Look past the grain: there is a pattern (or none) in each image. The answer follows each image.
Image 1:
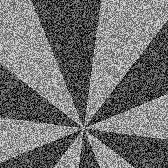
spokes from one point
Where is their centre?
bottom middle
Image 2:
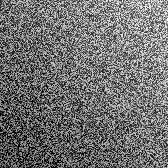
a smooth slope
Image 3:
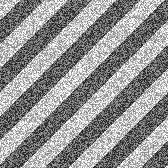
diagonal stripes
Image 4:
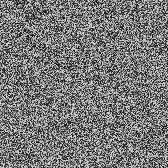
only noise
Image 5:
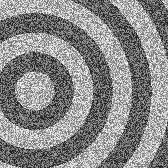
rings round one point
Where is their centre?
middle left
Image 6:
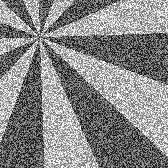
spokes from one point
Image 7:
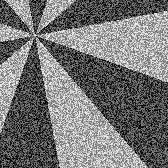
spokes from one point
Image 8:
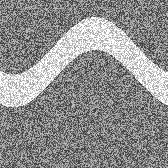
a wavy band
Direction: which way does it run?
left to right
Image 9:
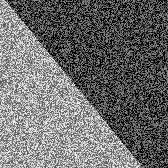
a sharp edge
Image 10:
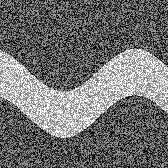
a wavy band
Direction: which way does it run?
left to right
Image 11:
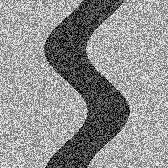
a wavy band
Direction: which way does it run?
top to bottom
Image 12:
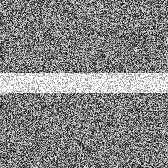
one horizontal stripe
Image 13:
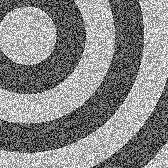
rings round one point
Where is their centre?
top left
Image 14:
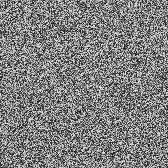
only noise
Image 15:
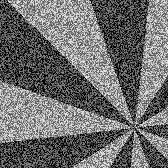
spokes from one point
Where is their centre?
bottom right
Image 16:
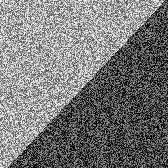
a sharp edge
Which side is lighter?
top left
